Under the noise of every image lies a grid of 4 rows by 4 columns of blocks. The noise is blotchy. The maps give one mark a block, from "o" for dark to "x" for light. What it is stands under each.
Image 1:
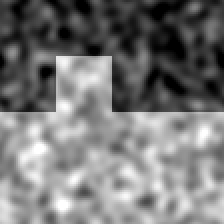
o o o o
o x o o
x x x x
x x x x
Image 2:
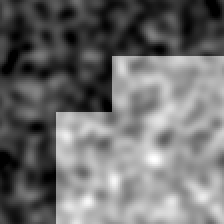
o o o o
o o x x
o x x x
o x x x
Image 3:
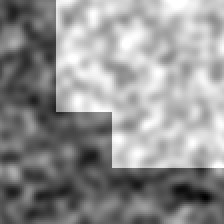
o x x x
o x x x
o o x x
o o o o
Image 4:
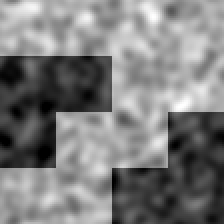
x x x x
o o x x
o x x o
x x o o
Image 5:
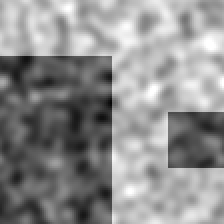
x x x x
o o x x
o o x o
o o x x
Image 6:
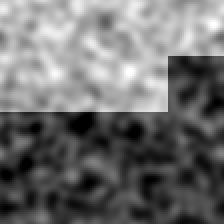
x x x x
x x x o
o o o o
o o o o
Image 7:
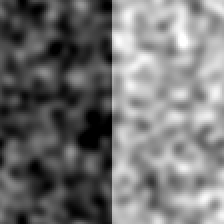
o o x x
o o x x
o o x x
o o x x
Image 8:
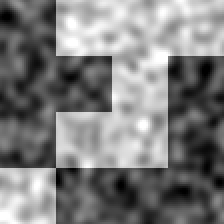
o x x x
o o x o
o x x o
x o o o
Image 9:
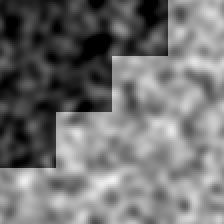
o o o x
o o x x
o x x x
x x x x
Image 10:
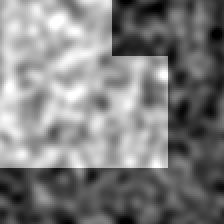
x x o o
x x x o
x x x o
o o o o
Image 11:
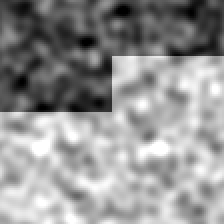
o o o o
o o x x
x x x x
x x x x
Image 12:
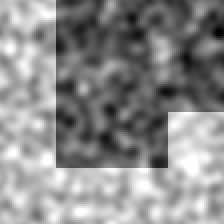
x o o o
x o o o
x o o x
x x x x
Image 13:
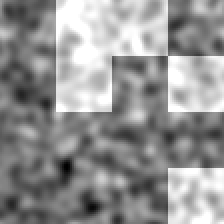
o x x o
o x o x
o o o o
o o o x
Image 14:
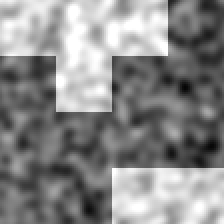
x x x o
o x o o
o o o o
o o x x
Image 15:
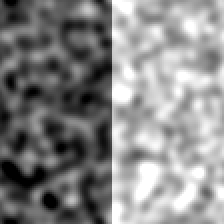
o o x x
o o x x
o o x x
o o x x
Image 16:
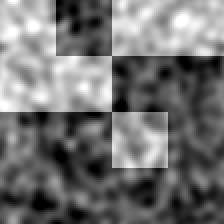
x o x x
x x o o
o o x o
o o o o
